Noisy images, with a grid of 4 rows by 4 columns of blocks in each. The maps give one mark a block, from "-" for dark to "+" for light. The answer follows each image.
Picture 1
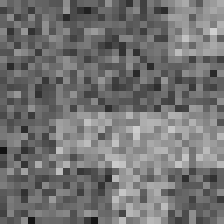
- - - +
- - - -
- + + +
- - + -
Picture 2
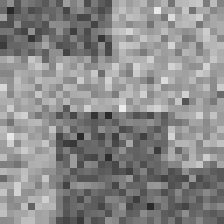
- - + +
+ + + +
+ - - +
+ - - -
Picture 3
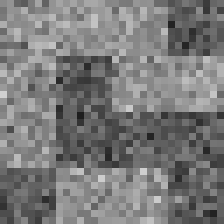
+ + + -
+ - + +
+ - - -
- + + -
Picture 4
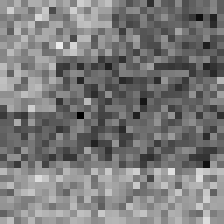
+ + - -
+ - - -
- - - -
+ + + +
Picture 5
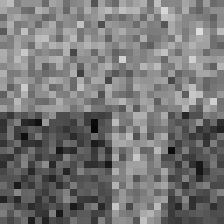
+ + + +
+ + + +
- - + -
- - + -
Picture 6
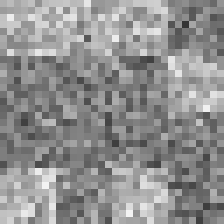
+ + + -
- - - +
- - - -
+ - + -
